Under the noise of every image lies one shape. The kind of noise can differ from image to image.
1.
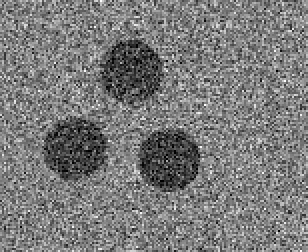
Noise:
low rank plus noise
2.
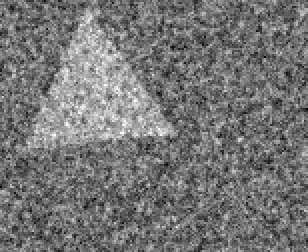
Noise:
blotchy
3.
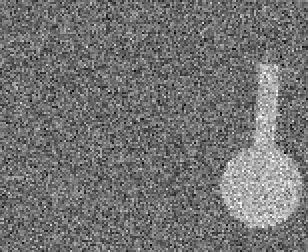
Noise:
independent entries
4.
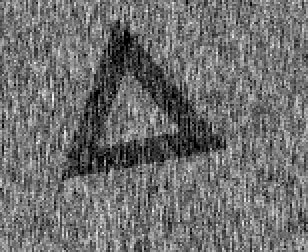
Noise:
streaked along the columns
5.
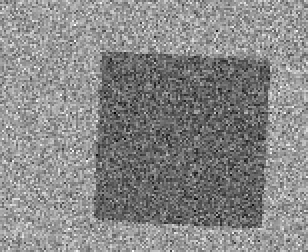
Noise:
low rank plus noise
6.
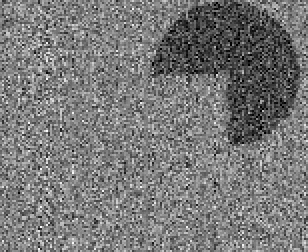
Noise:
columns of uneven size
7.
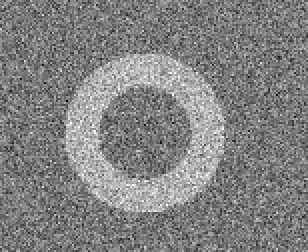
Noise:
independent entries
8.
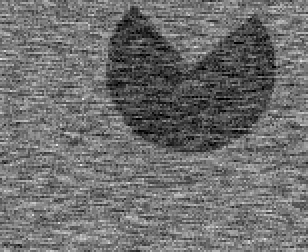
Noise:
streaked along the rows
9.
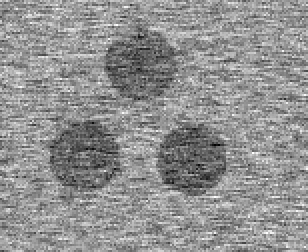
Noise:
streaked along the rows
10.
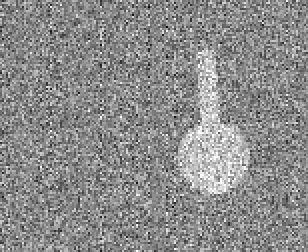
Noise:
columns of uneven size
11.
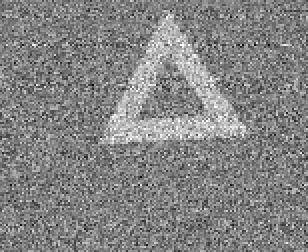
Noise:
rows of uneven size
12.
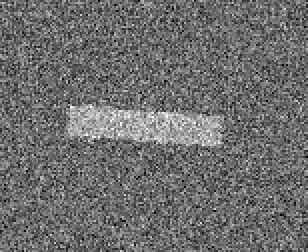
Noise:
independent entries
